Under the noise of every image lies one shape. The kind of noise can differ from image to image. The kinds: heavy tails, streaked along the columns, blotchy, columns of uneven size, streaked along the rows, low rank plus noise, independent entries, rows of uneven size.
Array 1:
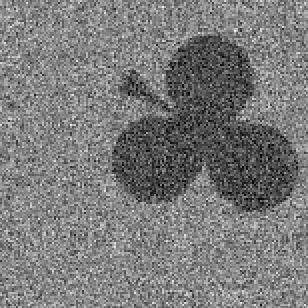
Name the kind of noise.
low rank plus noise
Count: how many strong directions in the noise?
five to eight
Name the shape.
club
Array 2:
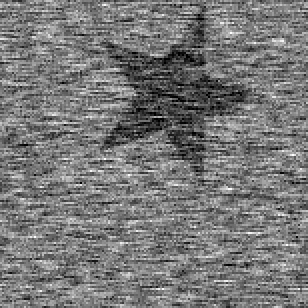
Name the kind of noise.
streaked along the rows
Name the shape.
star
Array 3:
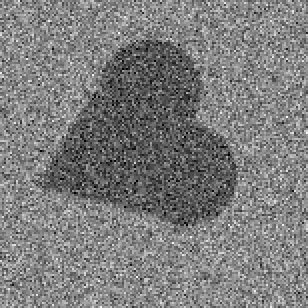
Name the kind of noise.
independent entries
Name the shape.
heart
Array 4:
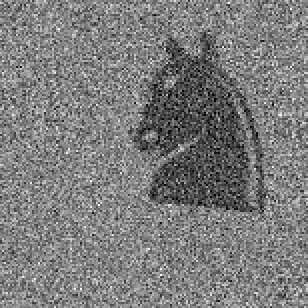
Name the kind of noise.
low rank plus noise
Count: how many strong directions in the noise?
five to eight
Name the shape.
chess knight
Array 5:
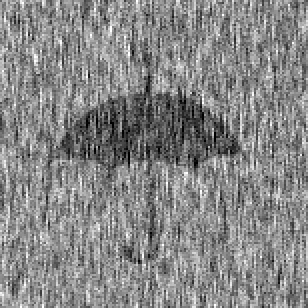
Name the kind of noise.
streaked along the columns
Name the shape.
umbrella
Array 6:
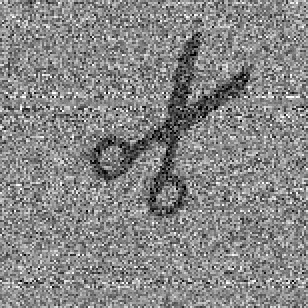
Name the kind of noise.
rows of uneven size
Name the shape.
pair of scissors
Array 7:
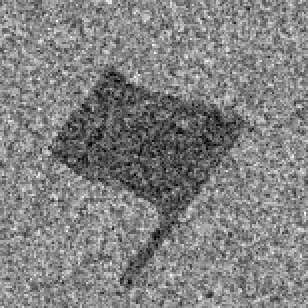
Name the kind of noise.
blotchy
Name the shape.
flag
